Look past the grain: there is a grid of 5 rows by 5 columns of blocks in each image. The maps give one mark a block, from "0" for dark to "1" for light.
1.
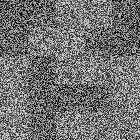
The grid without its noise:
0 0 1 1 0
0 1 1 0 0
1 0 1 1 1
1 0 0 0 1
1 0 1 1 1
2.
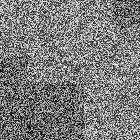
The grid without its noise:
1 1 1 1 0
1 1 1 1 1
0 1 1 1 1
0 0 0 1 1
0 0 0 1 1
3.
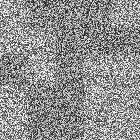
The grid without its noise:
1 0 0 0 1
1 1 0 0 0
0 1 0 1 1
1 0 0 1 1
1 0 0 1 1
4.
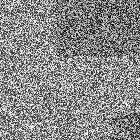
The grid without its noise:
1 1 0 0 0
1 1 0 0 0
1 1 1 1 1
1 1 1 1 1
1 1 1 1 0
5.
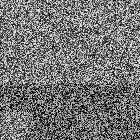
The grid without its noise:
1 1 1 1 1
1 1 1 1 1
1 1 1 1 1
0 0 0 0 0
1 0 0 0 0
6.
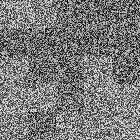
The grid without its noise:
1 1 0 0 0
0 0 0 0 0
1 0 0 1 0
1 1 0 1 1
1 0 1 1 1
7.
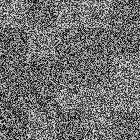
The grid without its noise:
1 0 1 1 0
0 1 0 0 0
0 0 0 0 1
0 0 1 1 1
0 1 0 1 0
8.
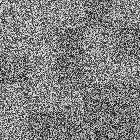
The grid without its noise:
1 1 1 0 1
1 1 0 1 0
0 1 0 1 1
1 1 1 0 0
1 0 0 0 0
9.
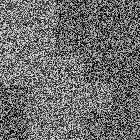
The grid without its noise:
1 1 0 0 0
1 1 0 0 0
1 1 1 0 0
0 1 1 1 0
0 1 1 0 0
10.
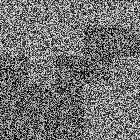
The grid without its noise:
1 1 1 1 1
1 1 1 0 0
0 1 0 0 1
0 0 0 1 1
0 0 0 1 1
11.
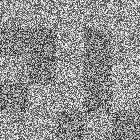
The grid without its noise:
1 1 1 1 1
0 0 1 0 1
1 0 1 0 1
0 1 1 0 1
1 1 0 1 0
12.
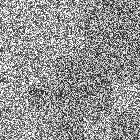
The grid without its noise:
1 1 1 0 0
1 1 1 0 0
1 1 0 0 0
1 0 0 0 1
1 1 0 1 0
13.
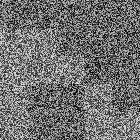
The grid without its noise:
0 0 0 0 0
1 1 0 0 0
1 1 1 0 0
1 0 0 1 0
1 0 0 1 1
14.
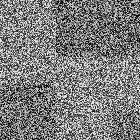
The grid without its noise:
1 1 0 0 0
1 1 0 0 0
1 1 1 1 1
0 0 1 1 1
0 0 1 1 0
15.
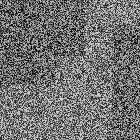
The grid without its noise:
0 0 0 1 1
0 0 0 1 0
0 0 1 1 0
1 1 1 1 0
1 1 1 1 0
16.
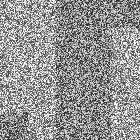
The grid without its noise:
1 1 0 0 0
1 1 0 0 1
1 1 0 0 1
1 1 0 0 1
0 1 0 0 1
